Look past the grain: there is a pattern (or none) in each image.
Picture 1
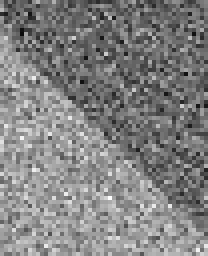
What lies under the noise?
a sharp edge
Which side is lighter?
bottom left
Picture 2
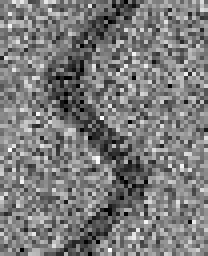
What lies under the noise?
a wavy band
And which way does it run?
top to bottom
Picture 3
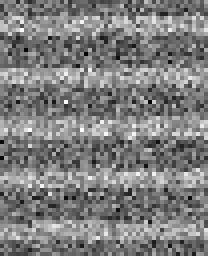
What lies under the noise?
horizontal stripes
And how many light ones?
5
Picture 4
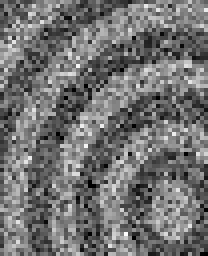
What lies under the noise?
rings round one point
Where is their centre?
bottom right
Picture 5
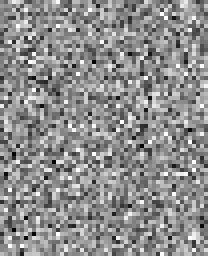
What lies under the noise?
only noise
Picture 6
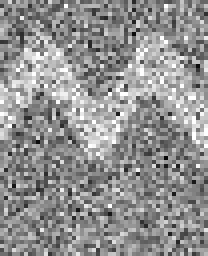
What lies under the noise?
a wavy band
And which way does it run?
left to right
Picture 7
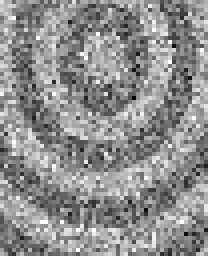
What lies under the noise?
rings round one point
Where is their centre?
top middle
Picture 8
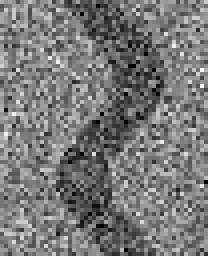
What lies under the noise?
a wavy band
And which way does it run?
top to bottom
